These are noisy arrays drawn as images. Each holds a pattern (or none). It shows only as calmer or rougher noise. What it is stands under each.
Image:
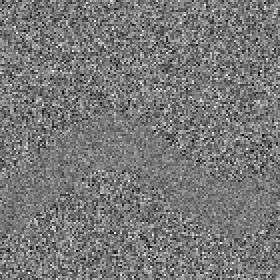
a wavy band
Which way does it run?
left to right
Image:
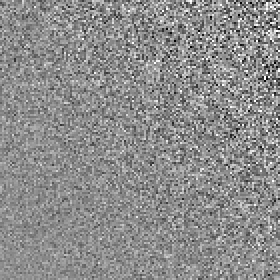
a smooth slope
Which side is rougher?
top right
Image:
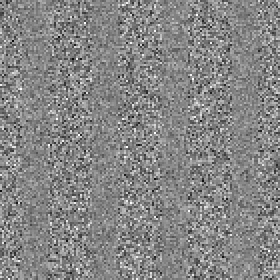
vertical stripes
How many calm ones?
4
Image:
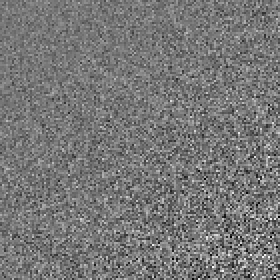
a smooth slope
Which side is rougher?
bottom right
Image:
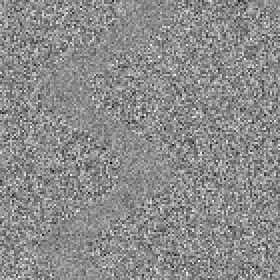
a wavy band
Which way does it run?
top to bottom
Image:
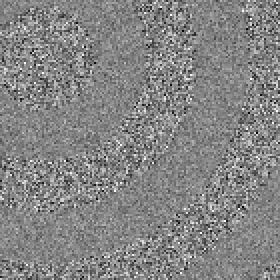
rings round one point
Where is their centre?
top left
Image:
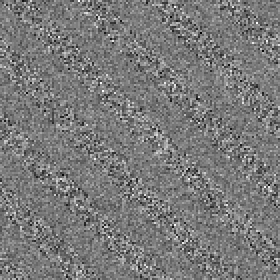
diagonal stripes
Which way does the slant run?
top left to bottom right
